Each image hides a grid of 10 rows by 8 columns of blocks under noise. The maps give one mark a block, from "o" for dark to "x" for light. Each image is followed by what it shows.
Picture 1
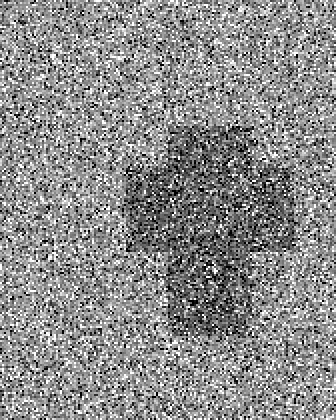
xxxxxxxx
xxxxxxxx
xxxxxxxx
xxxxooxx
xxxoooox
xxxoooox
xxxxooxx
xxxxooxx
xxxxxxxx
xxxxxxxx
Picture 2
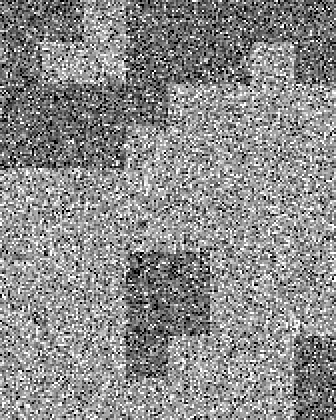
ooxooooo
oxxoooxo
ooooxxxx
oooxxxxx
xxxxxxxx
xxxxxxxx
xxxooxxx
xxxooxxx
xxxoxxxo
xxxxxxxo
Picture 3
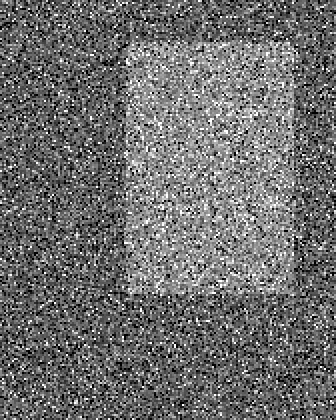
oooooooo
oooxxxxo
oooxxxxo
oooxxxxo
oooxxxxo
oooxxxxo
oooxxxxo
oooooooo
oooooooo
oooooooo
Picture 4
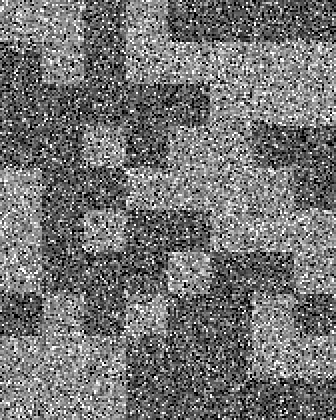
xxoxoooo
oxoxxxxx
oooooxxx
ooxoxxoo
xooxxxxo
xoxooxxx
xoooxoox
oxoxooxo
xxxoooxx
xxxooooo
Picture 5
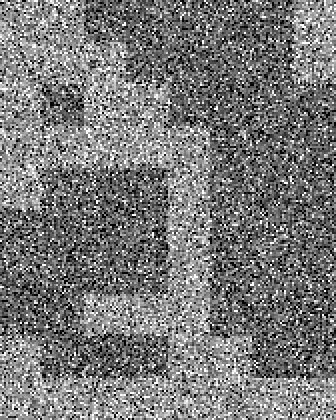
xxooooox
xxxoooox
xoxxoooo
xxxxxooo
xoooxooo
ooooxooo
ooooxooo
ooxxxooo
xoooxxoo
xxxxxxxx
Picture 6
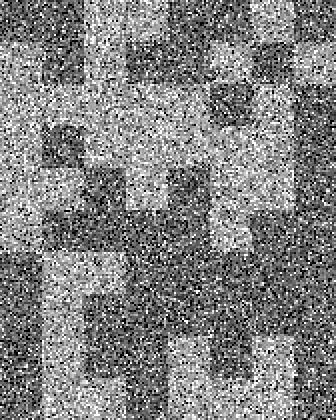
ooxxooxo
xoxooxox
xxxxxoxo
xoxxxxxo
xxoxoxxo
xooooxoo
oxxooooo
oxoooooo
oxooxoxo
oxxoxxxo
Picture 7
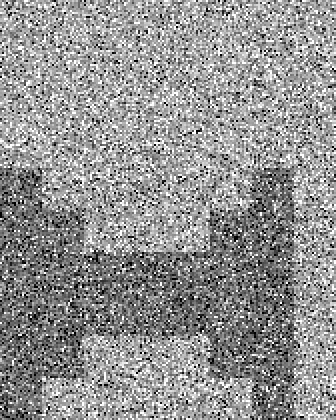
xxxxxxxx
xxxxxxxx
xxxxxxxx
xxxxxxxx
oxxxxxox
ooxxxoox
ooooooox
ooooooox
ooxxxoox
oxxxxxox
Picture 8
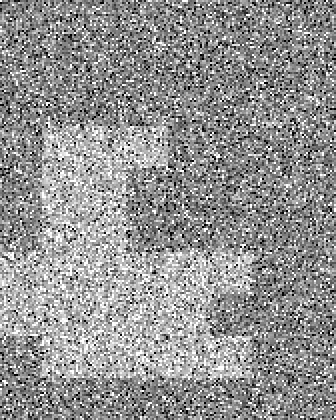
oooooooo
oooooooo
oooooooo
oxxxoooo
oxxooooo
oxxooooo
xxxxxxoo
xxxxxooo
oxxxxxoo
oooooooo
